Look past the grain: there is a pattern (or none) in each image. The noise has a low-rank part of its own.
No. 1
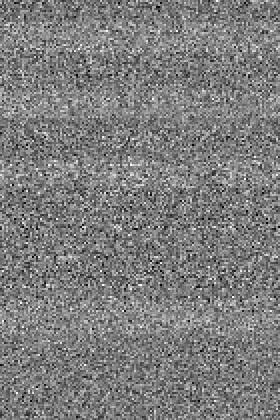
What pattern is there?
bands of rows
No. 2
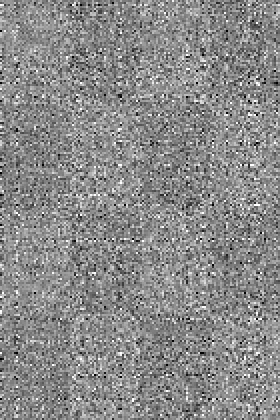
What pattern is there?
a checkerboard
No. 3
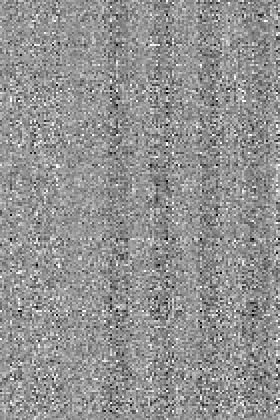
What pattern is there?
bands of columns
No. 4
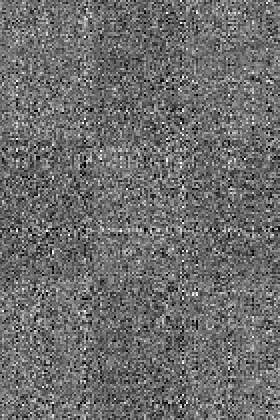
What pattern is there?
a checkerboard
